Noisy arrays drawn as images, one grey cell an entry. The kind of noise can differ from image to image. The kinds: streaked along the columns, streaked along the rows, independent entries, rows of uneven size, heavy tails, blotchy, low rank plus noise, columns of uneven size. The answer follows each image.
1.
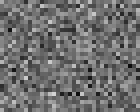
low rank plus noise
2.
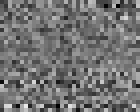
rows of uneven size
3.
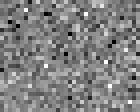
heavy tails
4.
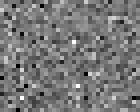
heavy tails
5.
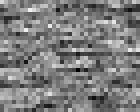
streaked along the rows
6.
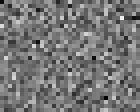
independent entries
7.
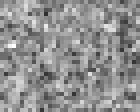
blotchy
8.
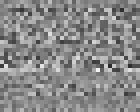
rows of uneven size
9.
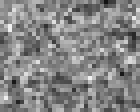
blotchy
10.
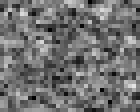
blotchy
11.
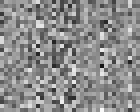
columns of uneven size
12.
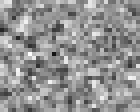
blotchy
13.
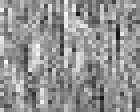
streaked along the columns
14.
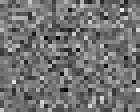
independent entries
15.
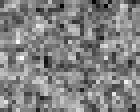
blotchy
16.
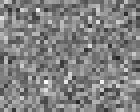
independent entries
